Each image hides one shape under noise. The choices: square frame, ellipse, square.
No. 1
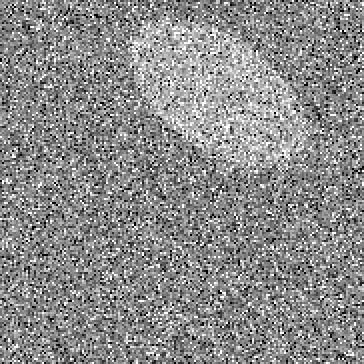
light ellipse
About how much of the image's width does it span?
half
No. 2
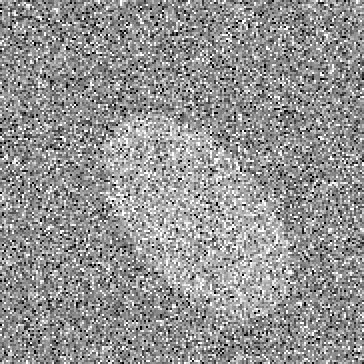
light ellipse
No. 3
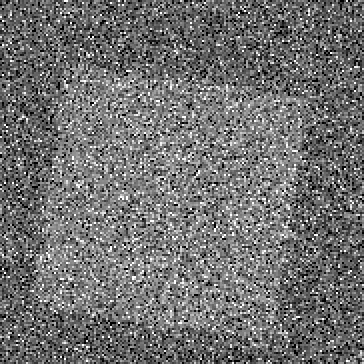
light square
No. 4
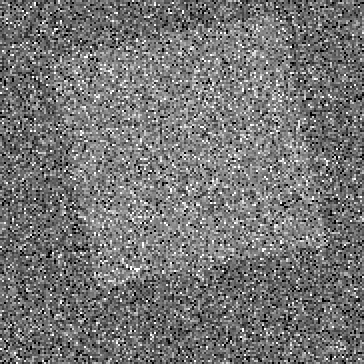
light square
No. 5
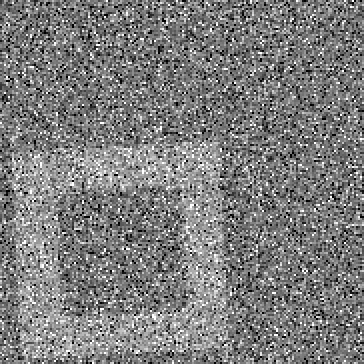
light square frame
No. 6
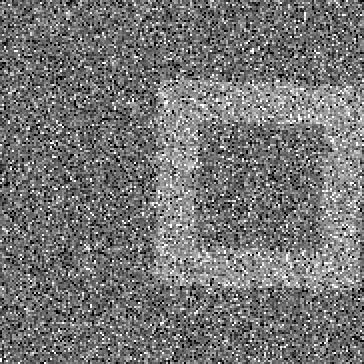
light square frame
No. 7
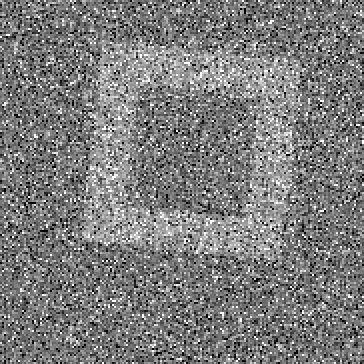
light square frame
